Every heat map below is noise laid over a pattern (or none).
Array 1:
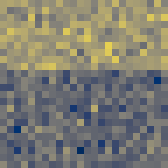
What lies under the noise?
a sharp edge
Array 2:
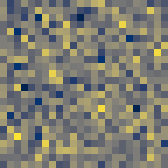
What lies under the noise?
only noise
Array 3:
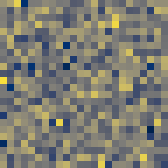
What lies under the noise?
only noise
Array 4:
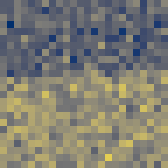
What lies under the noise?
a sharp edge
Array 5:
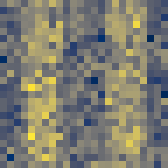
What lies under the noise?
vertical stripes
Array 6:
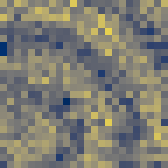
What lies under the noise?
rings round one point
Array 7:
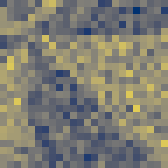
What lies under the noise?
spokes from one point
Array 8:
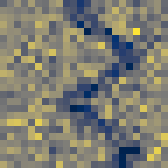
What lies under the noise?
a wavy band
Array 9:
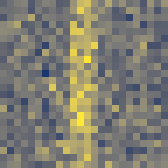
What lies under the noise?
one vertical stripe
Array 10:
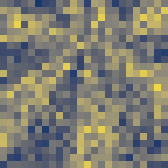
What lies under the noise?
spokes from one point
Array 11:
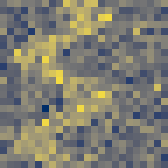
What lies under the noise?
a wavy band
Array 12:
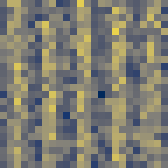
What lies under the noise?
vertical stripes
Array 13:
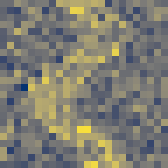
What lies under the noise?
a wavy band
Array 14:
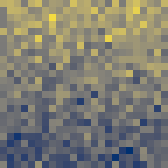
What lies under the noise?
a smooth slope
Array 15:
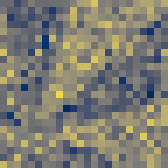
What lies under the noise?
spokes from one point
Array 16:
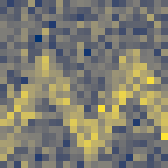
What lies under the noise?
a wavy band
